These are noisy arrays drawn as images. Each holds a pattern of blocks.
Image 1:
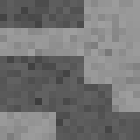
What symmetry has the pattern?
no symmetry
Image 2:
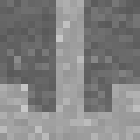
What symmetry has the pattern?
left and right mirror each other
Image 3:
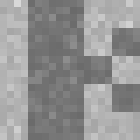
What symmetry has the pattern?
top and bottom mirror each other
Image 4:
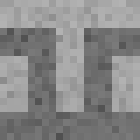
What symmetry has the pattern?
left and right mirror each other
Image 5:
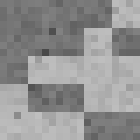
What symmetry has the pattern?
no symmetry
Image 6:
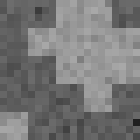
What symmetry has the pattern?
mirrored about the diagonal from the bottom left
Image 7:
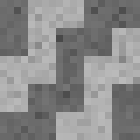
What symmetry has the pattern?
the same after a half turn
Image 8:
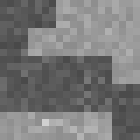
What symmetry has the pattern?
no symmetry
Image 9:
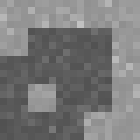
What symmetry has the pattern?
mirrored about the diagonal from the bottom left
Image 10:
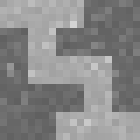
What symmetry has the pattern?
the same after a half turn
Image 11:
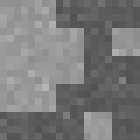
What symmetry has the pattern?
no symmetry
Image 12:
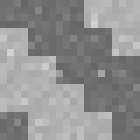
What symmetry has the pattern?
mirrored about the diagonal from the bottom left
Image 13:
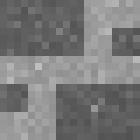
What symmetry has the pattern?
the same after a half turn
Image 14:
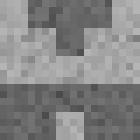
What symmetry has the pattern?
left and right mirror each other
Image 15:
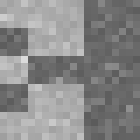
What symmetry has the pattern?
top and bottom mirror each other
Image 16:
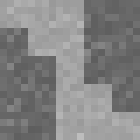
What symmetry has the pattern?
the same after a half turn
